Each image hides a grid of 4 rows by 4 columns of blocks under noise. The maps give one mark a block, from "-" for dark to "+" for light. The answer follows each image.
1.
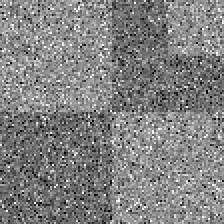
+ + - +
+ + - -
- - + +
- - + +
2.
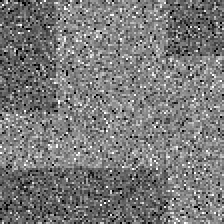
- + + -
- + + +
+ + + +
- - - +
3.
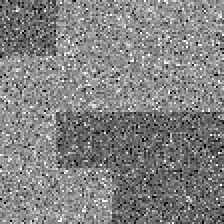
- + + +
+ + + +
+ - - -
+ + - -
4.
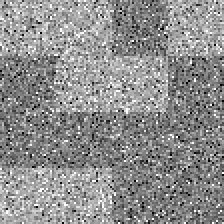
+ + - +
- + + -
- - - -
+ + - -
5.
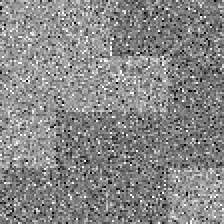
+ + - -
+ + + -
+ - - -
- - - +
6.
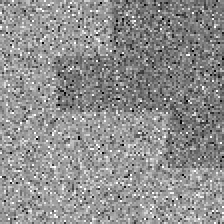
+ + - -
+ - - -
+ + + -
+ + + +
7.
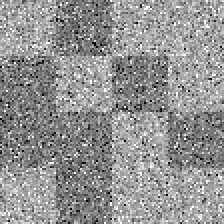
+ - + +
- + - +
- - + -
+ - + +
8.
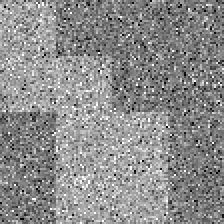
+ - - -
+ + - -
- + + -
- + + -
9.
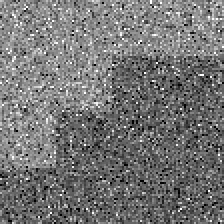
+ + + +
+ + - -
+ - - -
- - - -
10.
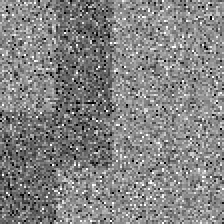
+ - + +
+ - + +
- - + +
- + + +
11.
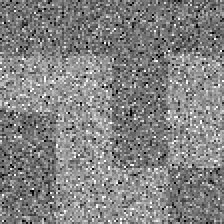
- - - -
+ + - +
- + - +
- + + -
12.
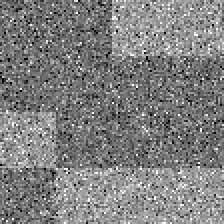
- - + +
- - - -
+ - - -
- + + +
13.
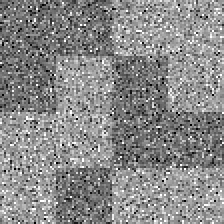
- - + +
- + - +
+ + - -
+ - + +
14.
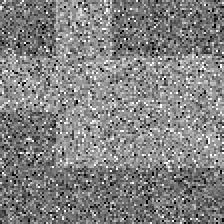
- + - -
+ + + +
- + + +
- - - -
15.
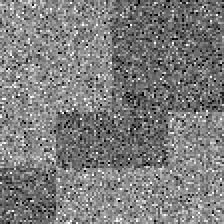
+ + - -
+ + - -
+ - - +
- + + +
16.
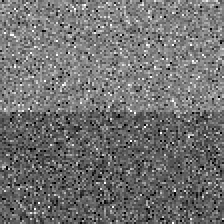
+ + + +
+ + + +
- - - -
- - - -
